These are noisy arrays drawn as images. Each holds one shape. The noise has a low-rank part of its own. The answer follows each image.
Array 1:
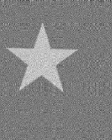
star
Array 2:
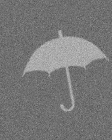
umbrella
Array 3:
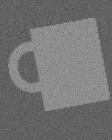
cup
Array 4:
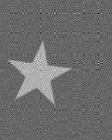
star
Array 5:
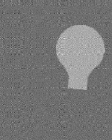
light bulb
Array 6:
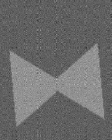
bow tie
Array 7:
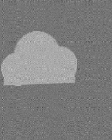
cloud
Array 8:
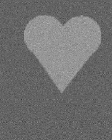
heart
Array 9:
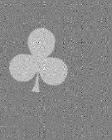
club
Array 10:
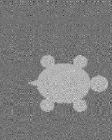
turtle
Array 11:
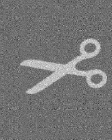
pair of scissors
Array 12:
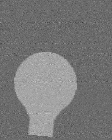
light bulb
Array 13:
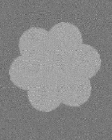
flower
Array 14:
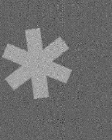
asterisk
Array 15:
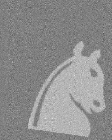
chess knight
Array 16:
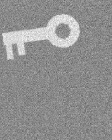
key
